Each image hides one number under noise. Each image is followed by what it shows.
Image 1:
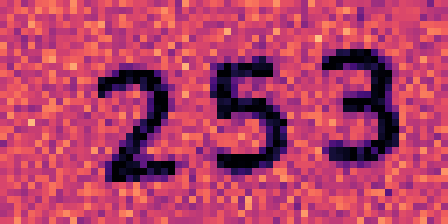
253
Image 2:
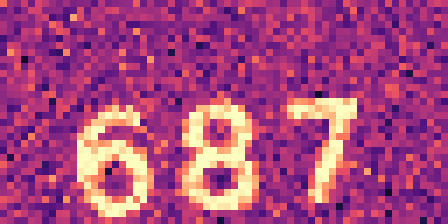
687
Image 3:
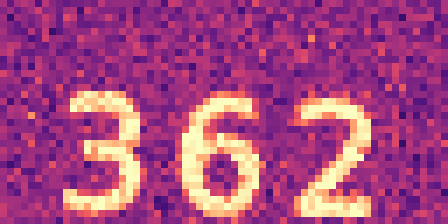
362
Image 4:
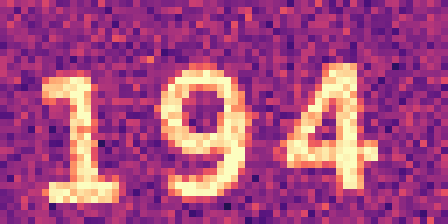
194
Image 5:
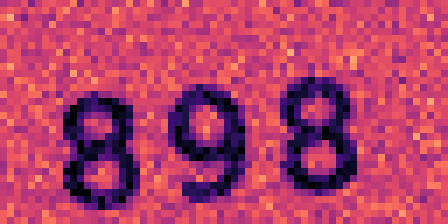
898
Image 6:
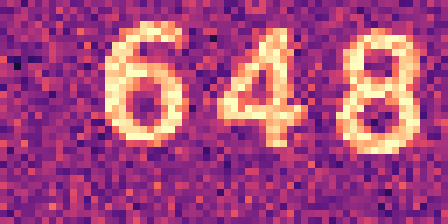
648
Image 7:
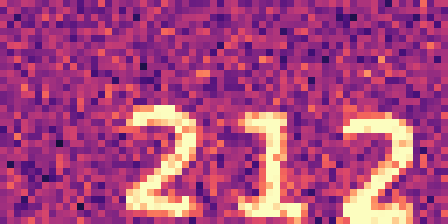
212
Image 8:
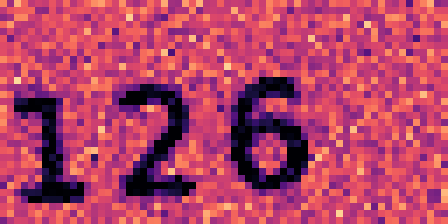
126
